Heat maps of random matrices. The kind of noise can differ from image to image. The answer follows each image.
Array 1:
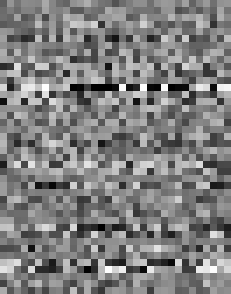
rows of uneven size
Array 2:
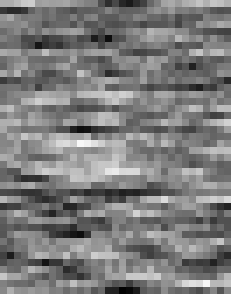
streaked along the rows
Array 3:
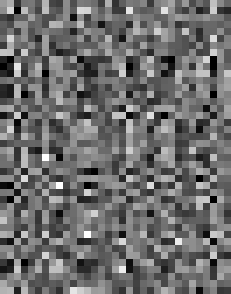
low rank plus noise
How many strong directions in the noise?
one
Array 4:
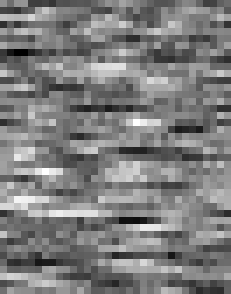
streaked along the rows
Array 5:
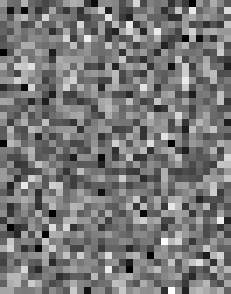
independent entries
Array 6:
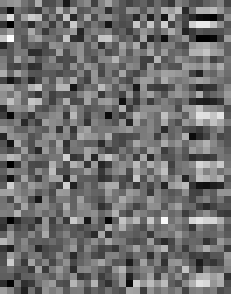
low rank plus noise
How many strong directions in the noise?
one
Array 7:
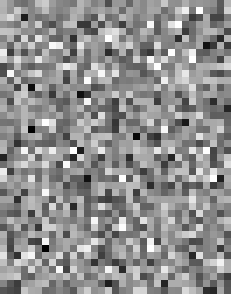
independent entries
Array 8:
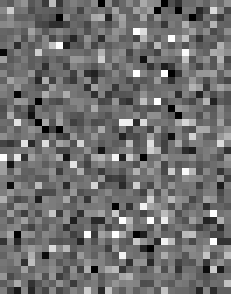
heavy tails
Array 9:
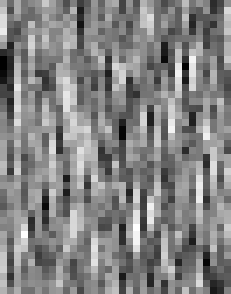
streaked along the columns
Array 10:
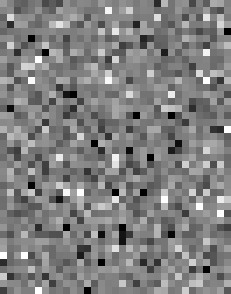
heavy tails
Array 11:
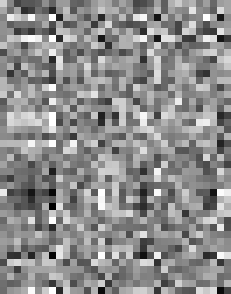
low rank plus noise
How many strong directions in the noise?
one
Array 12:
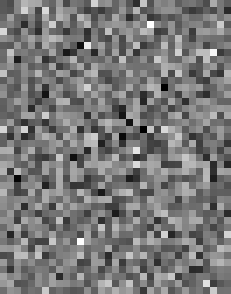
independent entries
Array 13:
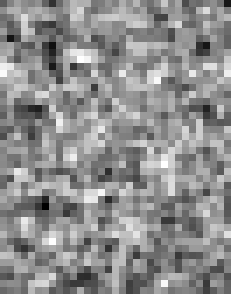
blotchy
